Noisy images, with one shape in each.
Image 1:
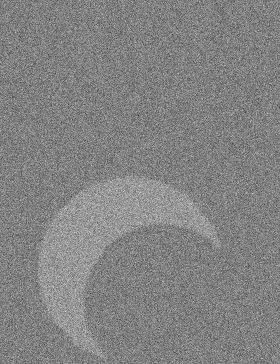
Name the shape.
crescent
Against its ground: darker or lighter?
lighter
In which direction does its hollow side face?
down and right
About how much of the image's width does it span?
two thirds
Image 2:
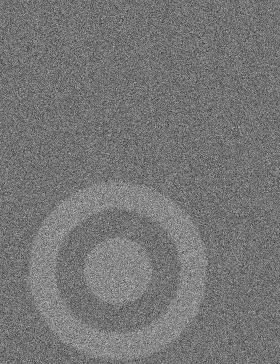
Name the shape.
bullseye
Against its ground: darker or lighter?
lighter
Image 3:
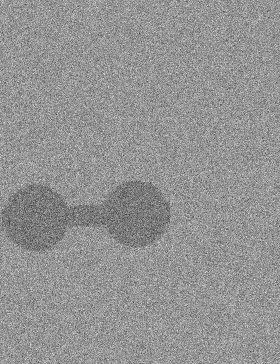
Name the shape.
dumbbell
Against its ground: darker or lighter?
darker
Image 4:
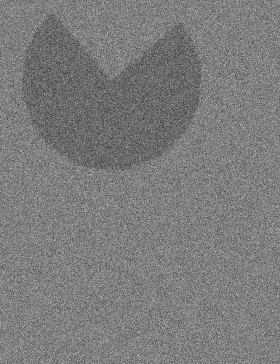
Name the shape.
disc with a wedge cut out
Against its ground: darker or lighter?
darker
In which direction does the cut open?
up
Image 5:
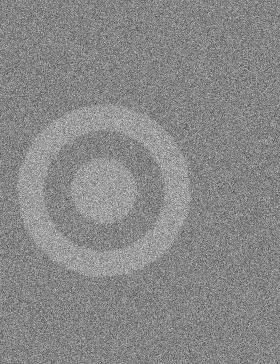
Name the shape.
bullseye
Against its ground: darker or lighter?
lighter
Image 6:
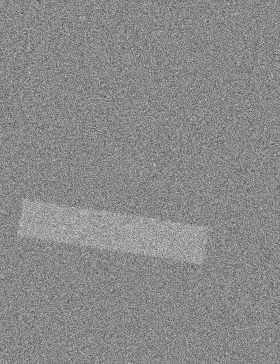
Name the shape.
bar
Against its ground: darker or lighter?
lighter
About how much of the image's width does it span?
two thirds
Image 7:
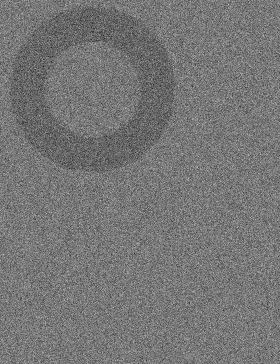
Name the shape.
ring
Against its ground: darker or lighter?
darker
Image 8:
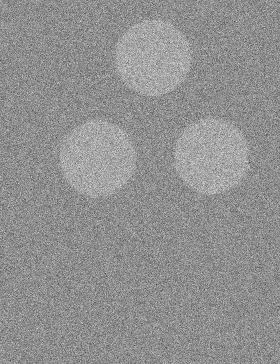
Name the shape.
three dots
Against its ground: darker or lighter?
lighter
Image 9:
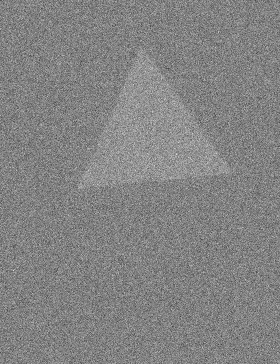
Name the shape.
triangle
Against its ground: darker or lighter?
lighter
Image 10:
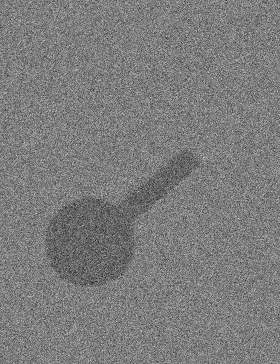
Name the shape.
lollipop
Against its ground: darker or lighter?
darker
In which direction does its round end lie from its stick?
down and left
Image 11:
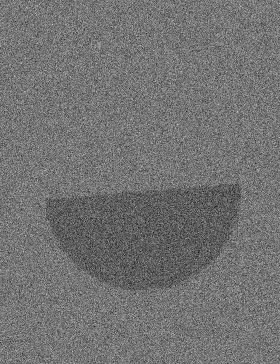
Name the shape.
half disc
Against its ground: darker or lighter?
darker
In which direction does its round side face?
down
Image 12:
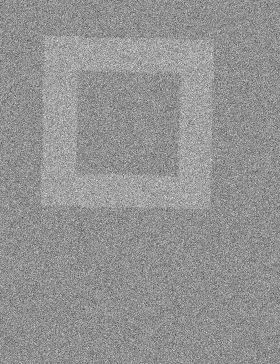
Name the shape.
square frame
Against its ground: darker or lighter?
lighter
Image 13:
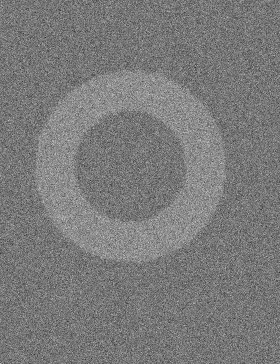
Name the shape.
ring
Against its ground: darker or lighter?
lighter
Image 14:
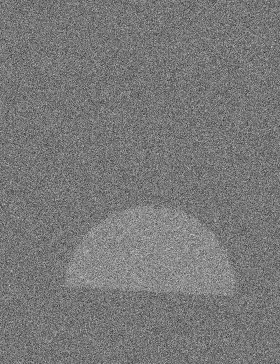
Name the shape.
half disc
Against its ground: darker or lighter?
lighter
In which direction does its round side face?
up
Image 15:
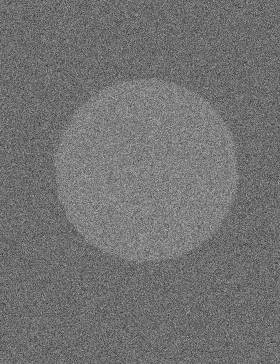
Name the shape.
disc
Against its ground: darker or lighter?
lighter
